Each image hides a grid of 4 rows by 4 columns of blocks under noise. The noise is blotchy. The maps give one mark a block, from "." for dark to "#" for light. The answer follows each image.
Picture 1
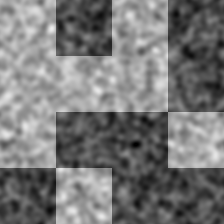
# . # .
# # # .
# . . #
. # . .
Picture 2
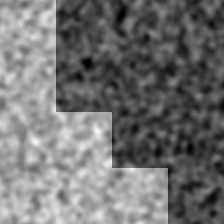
# . . .
# . . .
# # . .
# # # .
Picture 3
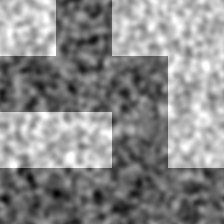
# . # #
. . . #
# # . #
. . . .
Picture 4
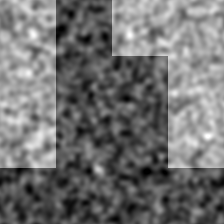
# . # #
# . . #
# . . #
. . . .
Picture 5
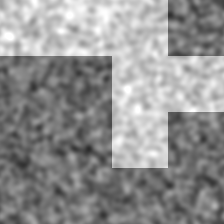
# # # .
. . # #
. . # .
. . . .
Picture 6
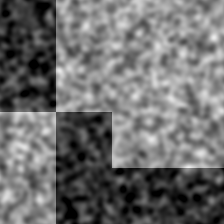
. # # #
. # # #
# . # #
# . . .
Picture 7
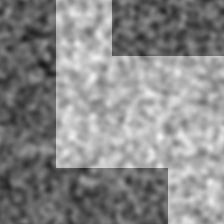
. # . .
. # # #
. # # #
. . . #
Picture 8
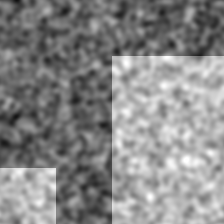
. . . .
. . # #
. . # #
# . # #
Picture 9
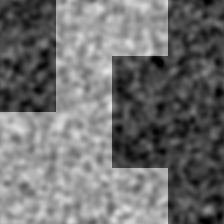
. # # .
. # . .
# # . .
# # # .
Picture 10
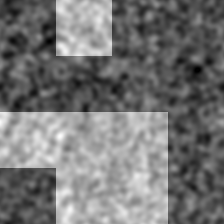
. # . .
. . . .
# # # .
. # # .
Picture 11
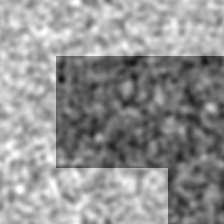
# # # #
# . . .
# . . .
# # # .
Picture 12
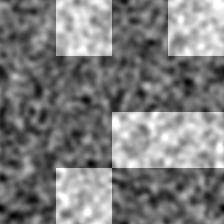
. # . #
. . . .
. . # #
. # . .
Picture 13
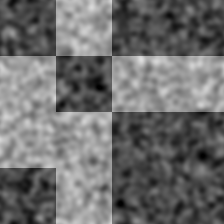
. # . .
# . # #
# # . .
. # . .
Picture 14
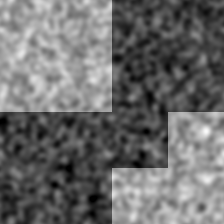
# # . .
# # . .
. . . #
. . # #
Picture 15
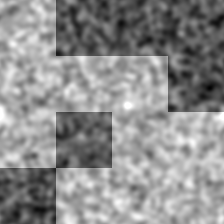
# . . .
# # # .
# . # #
. # # #
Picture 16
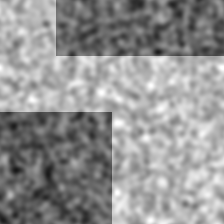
# . . .
# # # #
. . # #
. . # #
